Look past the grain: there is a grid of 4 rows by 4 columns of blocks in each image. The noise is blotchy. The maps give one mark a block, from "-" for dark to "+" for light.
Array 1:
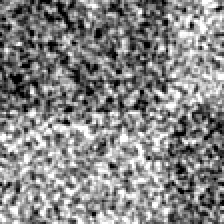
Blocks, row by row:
- - - +
- - - +
+ + + -
+ + + -
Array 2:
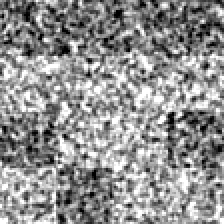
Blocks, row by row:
- - - -
+ + + +
- + + -
+ - + +
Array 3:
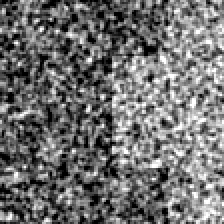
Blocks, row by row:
- - - +
- - + +
- - + +
- - - +
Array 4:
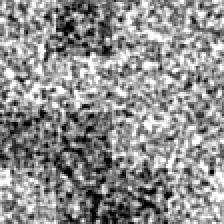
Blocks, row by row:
+ - + +
+ + + +
- - + +
+ - - +
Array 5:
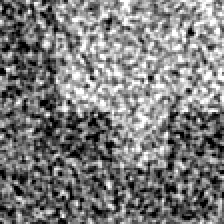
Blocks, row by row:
- + + +
- + + +
- - + -
- - - -
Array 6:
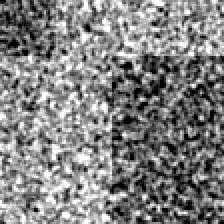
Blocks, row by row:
- + + +
+ + - -
+ + - -
+ + - -
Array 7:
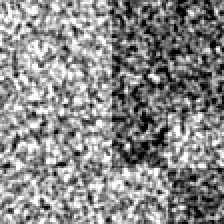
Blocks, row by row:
+ + - -
+ + - -
+ + - +
+ + + -
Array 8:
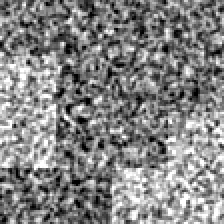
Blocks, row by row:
- - - -
+ - - -
+ - - +
- - + +
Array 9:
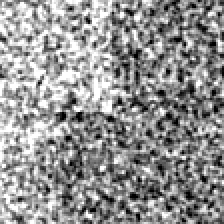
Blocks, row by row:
+ + - -
+ + - -
+ - - -
+ - - -
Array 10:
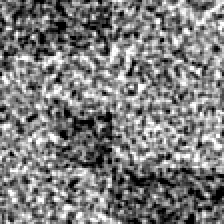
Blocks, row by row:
- - + +
+ + + +
+ - + +
+ + - -
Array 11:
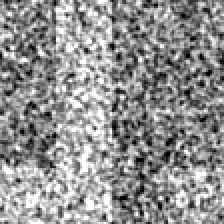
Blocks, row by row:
- + - -
- + - -
- + - -
+ + - +
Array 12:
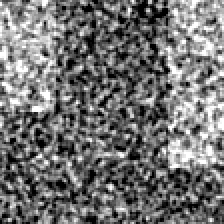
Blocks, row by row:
+ - - +
+ - - +
- - - +
- - - -
